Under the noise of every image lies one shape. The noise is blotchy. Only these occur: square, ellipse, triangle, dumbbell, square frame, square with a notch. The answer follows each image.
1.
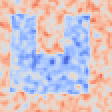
blue square with a notch
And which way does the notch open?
up
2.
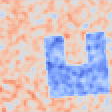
blue square with a notch
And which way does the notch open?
up
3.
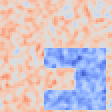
blue square with a notch
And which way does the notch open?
left
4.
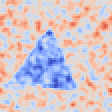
blue triangle
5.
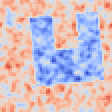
blue square with a notch
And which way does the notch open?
up
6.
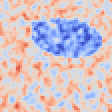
blue ellipse
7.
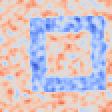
blue square frame
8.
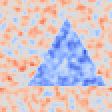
blue triangle
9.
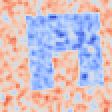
blue square with a notch
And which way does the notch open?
down
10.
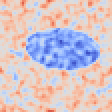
blue ellipse
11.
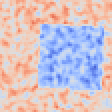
blue square
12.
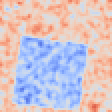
blue square
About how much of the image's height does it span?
two thirds
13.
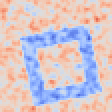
blue square frame
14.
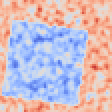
blue square
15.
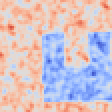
blue square with a notch
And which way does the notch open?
up
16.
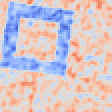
blue square frame
